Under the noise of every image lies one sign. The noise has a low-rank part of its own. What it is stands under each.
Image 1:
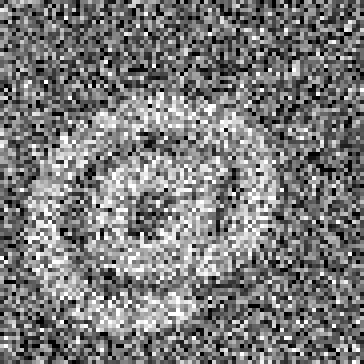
at sign
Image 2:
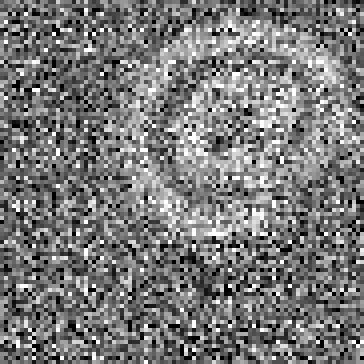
at sign
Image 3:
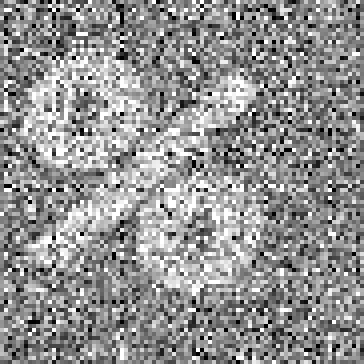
percent sign
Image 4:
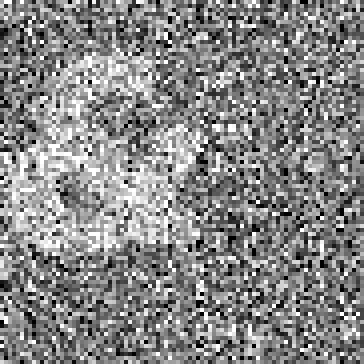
ampersand
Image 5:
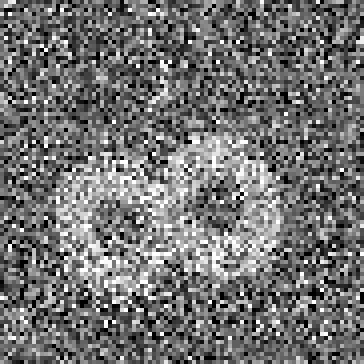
infinity sign
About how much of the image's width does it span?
two thirds
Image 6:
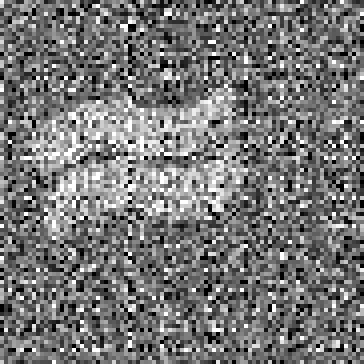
approximately sign
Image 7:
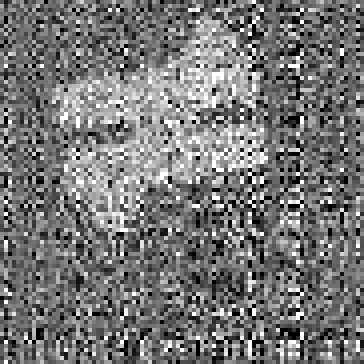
not-equal sign
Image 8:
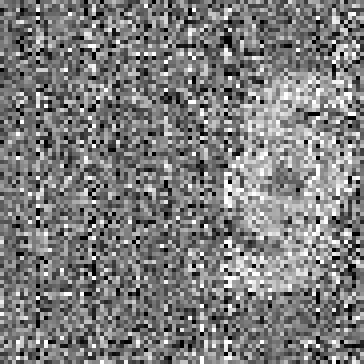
section sign
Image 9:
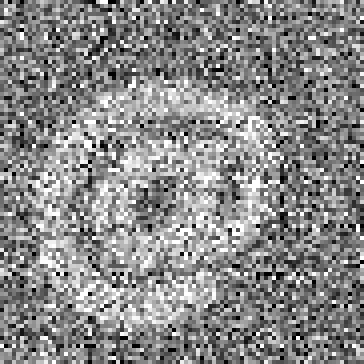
at sign
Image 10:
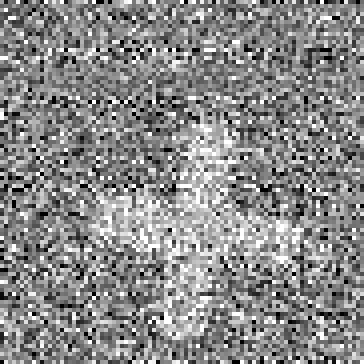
plus sign
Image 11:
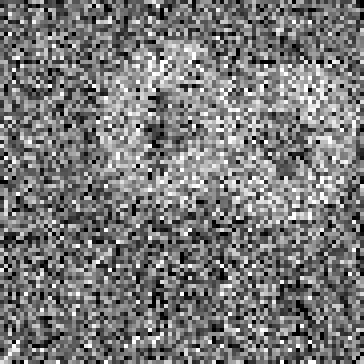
infinity sign
